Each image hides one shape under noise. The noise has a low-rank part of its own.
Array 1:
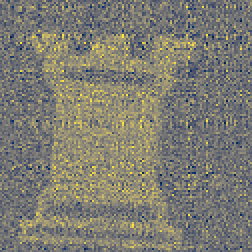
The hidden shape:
chess rook
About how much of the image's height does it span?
nearly all
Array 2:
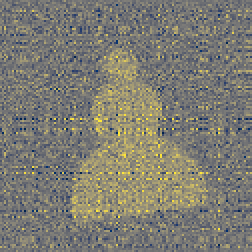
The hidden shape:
chess pawn
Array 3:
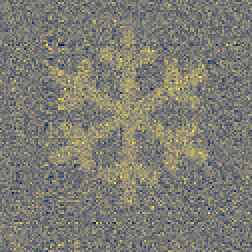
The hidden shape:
snowflake
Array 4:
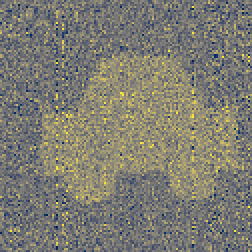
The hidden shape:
car
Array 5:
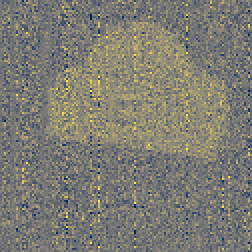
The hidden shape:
cloud
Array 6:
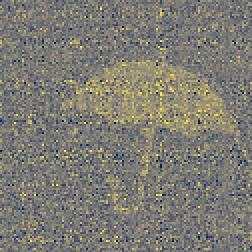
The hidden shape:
umbrella
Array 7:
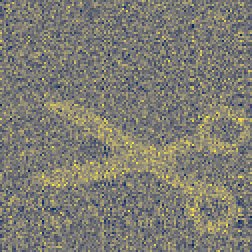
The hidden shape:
pair of scissors
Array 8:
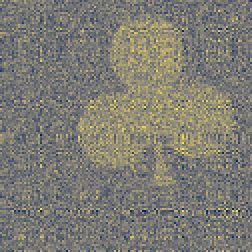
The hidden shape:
club
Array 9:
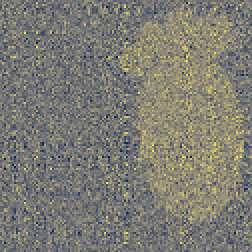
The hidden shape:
footprint
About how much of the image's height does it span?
nearly all
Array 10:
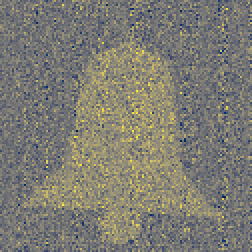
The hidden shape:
bell
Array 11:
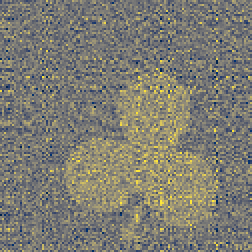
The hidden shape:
club
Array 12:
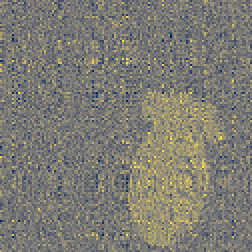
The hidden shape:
footprint
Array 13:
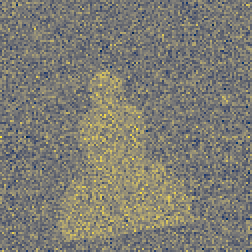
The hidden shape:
chess pawn
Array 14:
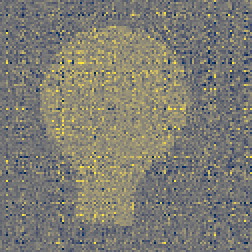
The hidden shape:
light bulb
